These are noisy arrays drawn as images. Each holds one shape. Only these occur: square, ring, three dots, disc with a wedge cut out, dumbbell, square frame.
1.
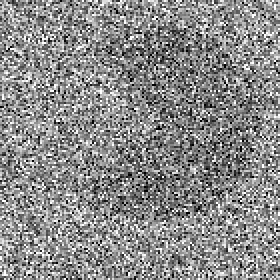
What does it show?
dark disc with a wedge cut out
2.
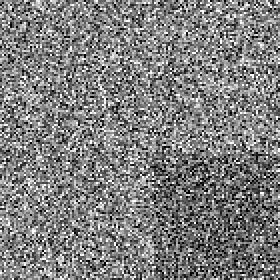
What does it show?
dark square, bottom right
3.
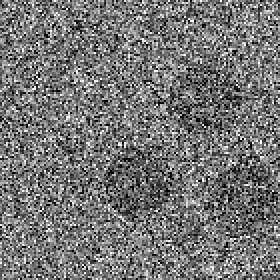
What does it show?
dark three dots
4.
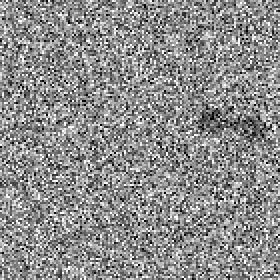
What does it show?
dark dumbbell, middle right
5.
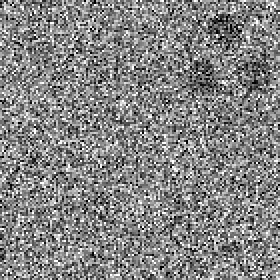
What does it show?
dark three dots, top right
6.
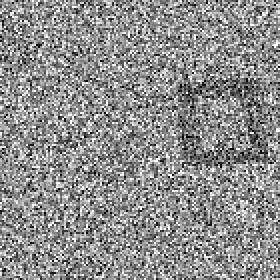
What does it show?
dark square frame, middle right
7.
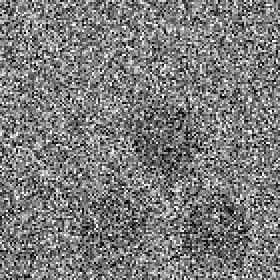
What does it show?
dark three dots
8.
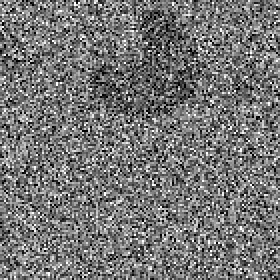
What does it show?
dark disc with a wedge cut out, top middle
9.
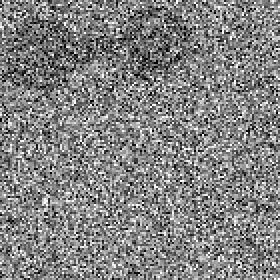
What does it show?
dark dumbbell
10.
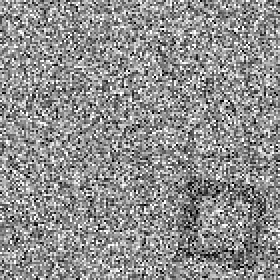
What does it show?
dark square frame, bottom right
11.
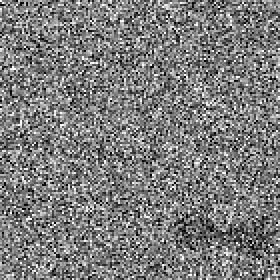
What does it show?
dark dumbbell, bottom right
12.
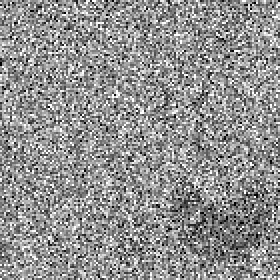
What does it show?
dark disc with a wedge cut out, bottom right
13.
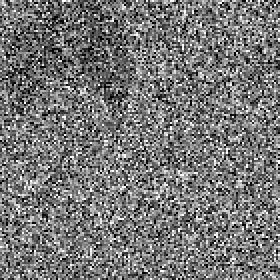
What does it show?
dark disc with a wedge cut out
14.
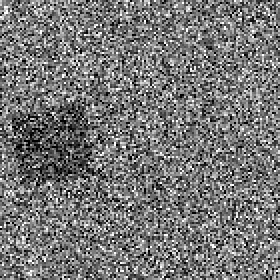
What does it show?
dark square, middle left
